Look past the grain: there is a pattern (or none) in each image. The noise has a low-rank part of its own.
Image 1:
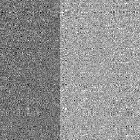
a sharp edge
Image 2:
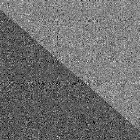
a sharp edge
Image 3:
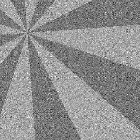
spokes from one point
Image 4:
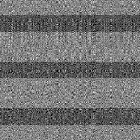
horizontal stripes
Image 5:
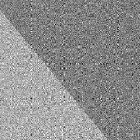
a sharp edge
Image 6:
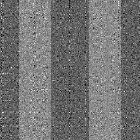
vertical stripes
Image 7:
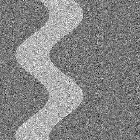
a wavy band
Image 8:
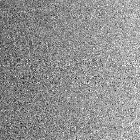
a smooth slope
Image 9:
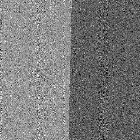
a sharp edge
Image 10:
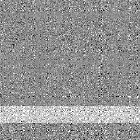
one horizontal stripe
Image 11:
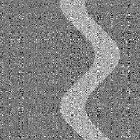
a wavy band
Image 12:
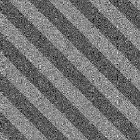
diagonal stripes
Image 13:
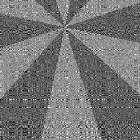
spokes from one point
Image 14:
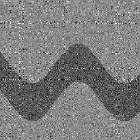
a wavy band
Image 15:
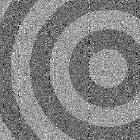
rings round one point
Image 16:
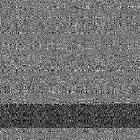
one horizontal stripe
